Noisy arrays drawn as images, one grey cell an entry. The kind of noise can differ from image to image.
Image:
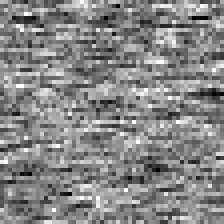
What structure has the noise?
streaked along the rows
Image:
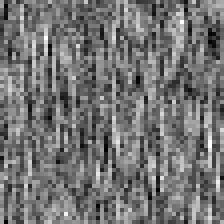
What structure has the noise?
streaked along the columns
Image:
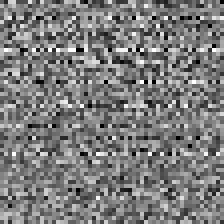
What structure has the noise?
rows of uneven size
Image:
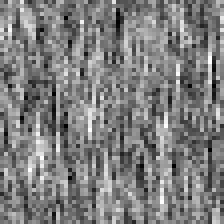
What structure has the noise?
streaked along the columns
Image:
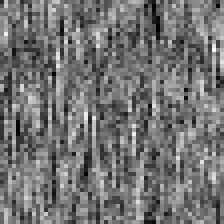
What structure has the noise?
streaked along the columns
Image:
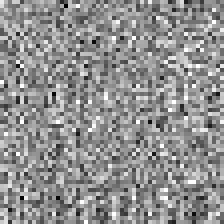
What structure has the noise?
low rank plus noise
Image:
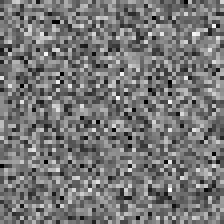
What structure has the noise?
low rank plus noise
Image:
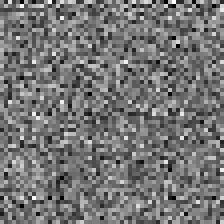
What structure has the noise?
low rank plus noise
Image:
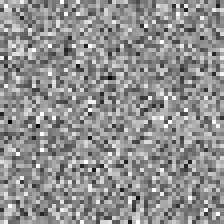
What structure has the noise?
independent entries
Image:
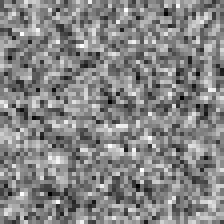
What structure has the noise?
blotchy
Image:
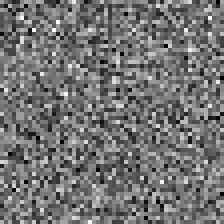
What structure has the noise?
independent entries
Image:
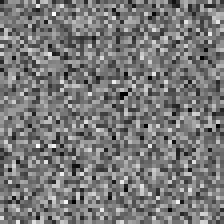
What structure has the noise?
independent entries
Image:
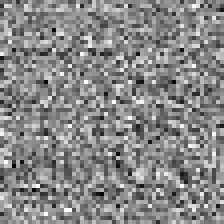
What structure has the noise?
low rank plus noise
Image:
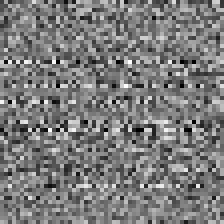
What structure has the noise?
rows of uneven size
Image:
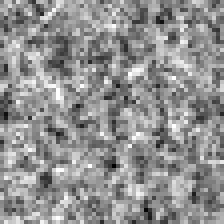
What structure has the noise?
blotchy
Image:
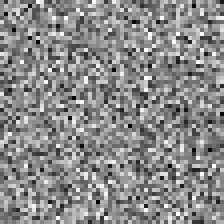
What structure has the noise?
independent entries
